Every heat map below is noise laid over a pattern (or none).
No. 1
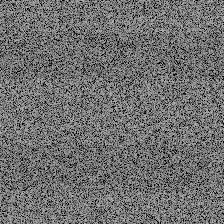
horizontal stripes
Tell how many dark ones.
2
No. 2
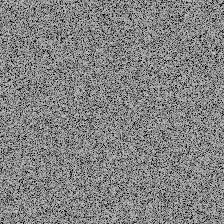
only noise
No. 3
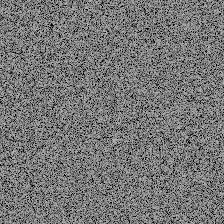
only noise
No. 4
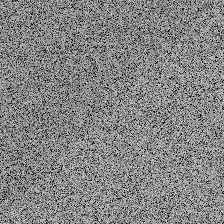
a sharp edge
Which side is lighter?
bottom right
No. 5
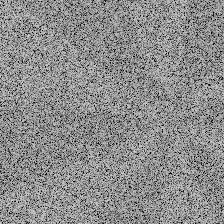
spokes from one point
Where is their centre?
middle right
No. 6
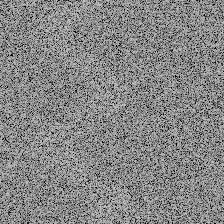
a wavy band
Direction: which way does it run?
top to bottom
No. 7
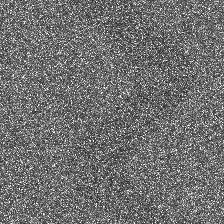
a wavy band
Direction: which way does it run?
top to bottom
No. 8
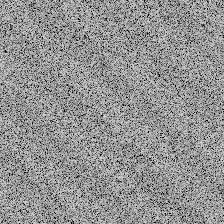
diagonal stripes
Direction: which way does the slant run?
top left to bottom right
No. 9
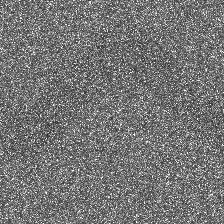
a wavy band
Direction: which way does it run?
left to right
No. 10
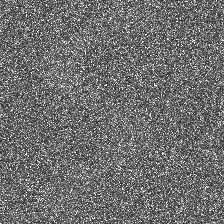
a wavy band
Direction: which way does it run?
top to bottom
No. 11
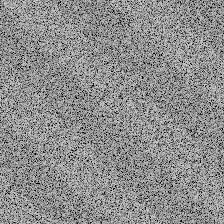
diagonal stripes
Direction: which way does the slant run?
top left to bottom right
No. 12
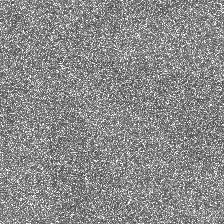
spokes from one point
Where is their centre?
top left
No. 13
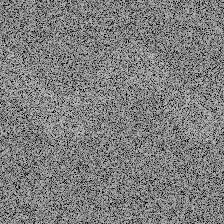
a wavy band
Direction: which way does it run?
left to right
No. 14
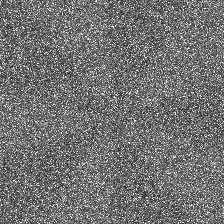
spokes from one point
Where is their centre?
centre
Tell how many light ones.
5
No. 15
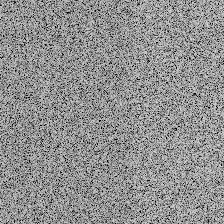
a sharp edge
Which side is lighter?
right
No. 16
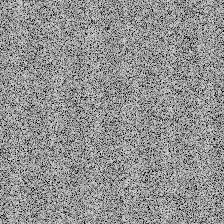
vertical stripes
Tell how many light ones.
6
